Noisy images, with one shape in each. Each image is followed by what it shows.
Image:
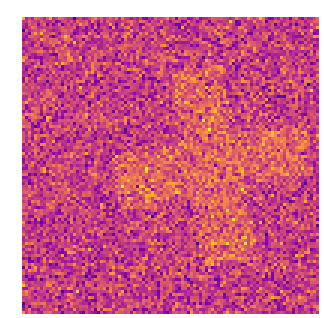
cross
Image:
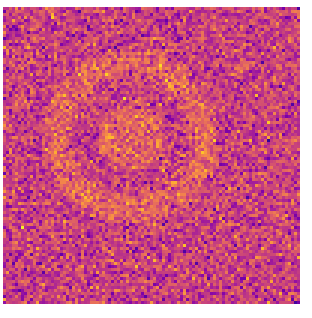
bullseye
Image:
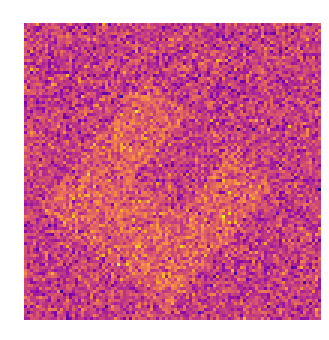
square with a notch
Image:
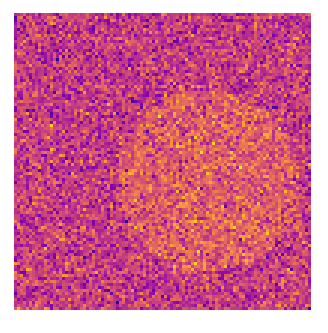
disc
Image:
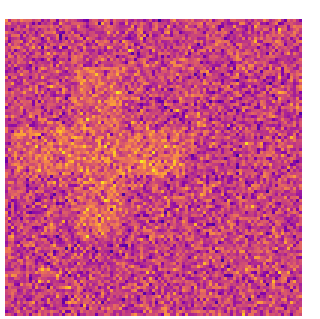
cross
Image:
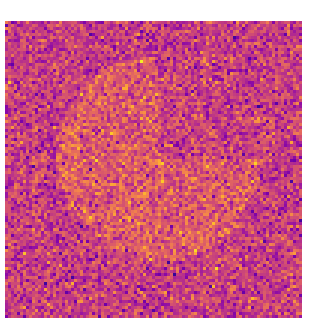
disc with a wedge cut out
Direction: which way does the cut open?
up and right
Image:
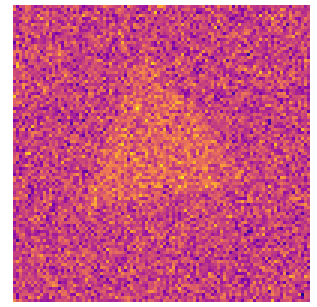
triangle
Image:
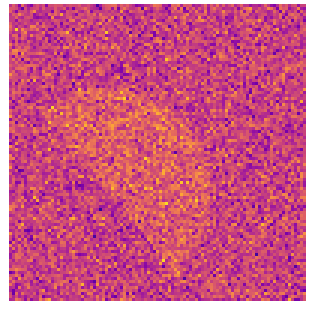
half disc
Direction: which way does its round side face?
up and right
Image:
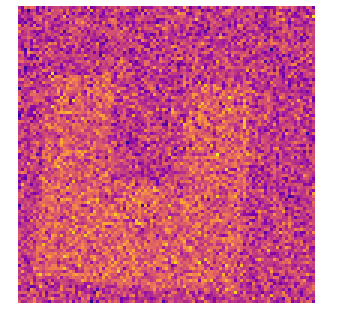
square with a notch
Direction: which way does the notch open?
up
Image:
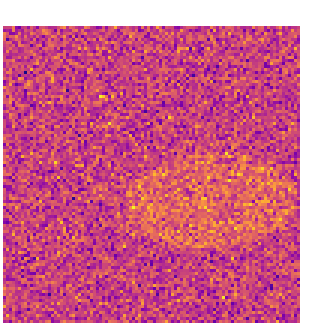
ellipse
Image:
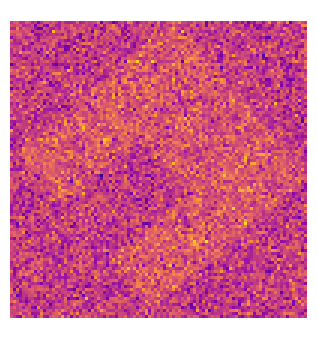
square with a notch
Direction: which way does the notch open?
down and left
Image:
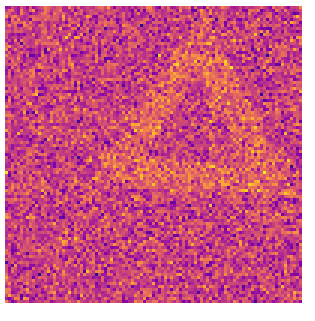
triangle frame
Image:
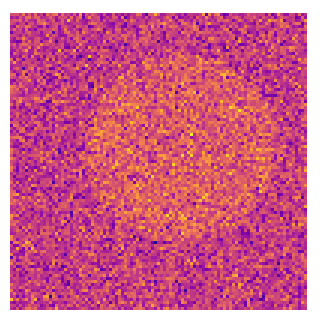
disc
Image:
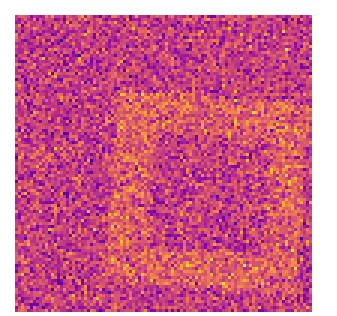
square frame
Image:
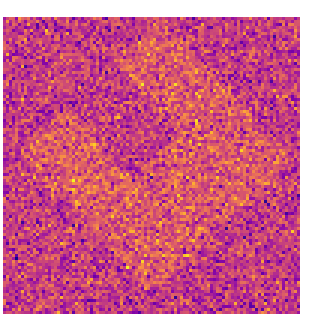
square with a notch
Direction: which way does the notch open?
up and left
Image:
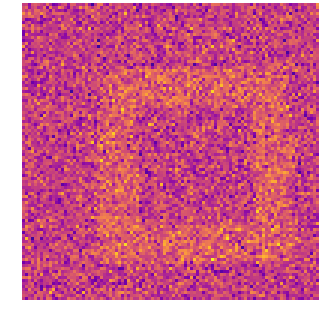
square frame
